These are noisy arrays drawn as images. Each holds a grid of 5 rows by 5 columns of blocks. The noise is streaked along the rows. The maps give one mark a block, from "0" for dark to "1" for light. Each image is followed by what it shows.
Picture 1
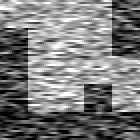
1 1 1 1 0
0 1 1 1 0
0 1 1 1 1
0 1 1 0 1
0 0 0 0 0
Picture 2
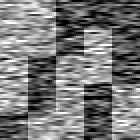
1 1 0 0 0
1 1 0 1 0
1 0 1 1 0
1 0 1 0 1
0 1 1 0 1
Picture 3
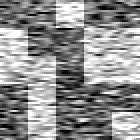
0 0 1 0 0
1 0 0 1 1
1 1 0 1 1
0 1 0 0 0
0 1 0 0 1
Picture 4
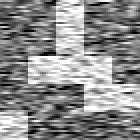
0 0 1 0 0
0 0 1 0 0
0 1 1 1 0
0 0 0 1 1
1 0 0 0 0
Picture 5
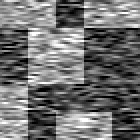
1 1 0 1 1
0 1 1 0 0
0 1 1 0 0
1 0 0 0 0
1 0 1 1 0
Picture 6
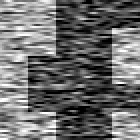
1 1 0 0 0
1 1 0 0 1
1 0 0 0 1
1 0 0 0 0
1 1 0 0 1
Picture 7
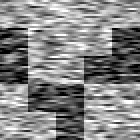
1 1 1 1 1
0 1 1 1 0
0 1 1 0 0
1 0 0 1 1
1 1 0 1 1
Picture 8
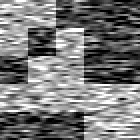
1 1 0 0 0
1 0 1 0 0
0 1 1 0 0
1 1 1 1 1
0 0 0 1 1
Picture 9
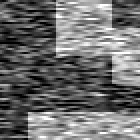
0 0 1 1 0
0 0 1 1 1
0 0 0 0 1
0 0 0 0 0
0 1 1 1 1
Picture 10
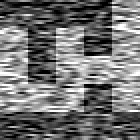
0 0 0 0 1
1 0 1 0 1
1 0 1 1 1
1 1 1 0 1
0 0 0 0 0
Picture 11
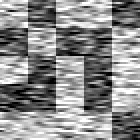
1 0 1 1 0
0 1 0 0 1
1 0 1 0 1
0 0 1 0 1
1 1 1 1 0
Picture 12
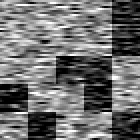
1 1 1 1 0
1 1 1 1 0
1 1 0 0 1
0 1 1 0 1
1 0 1 1 0
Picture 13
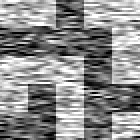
1 1 0 1 1
0 0 0 0 1
1 1 1 0 1
1 0 1 0 0
0 0 1 0 1
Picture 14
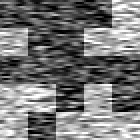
0 0 0 0 1
1 0 0 1 1
0 0 0 0 0
1 1 0 1 0
1 0 1 1 1
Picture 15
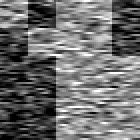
1 0 1 1 0
0 1 1 1 0
0 0 1 1 1
0 0 1 1 1
0 0 1 1 1
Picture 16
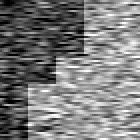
0 0 0 1 1
0 0 0 1 1
0 0 1 1 1
0 1 1 1 1
0 1 1 1 1
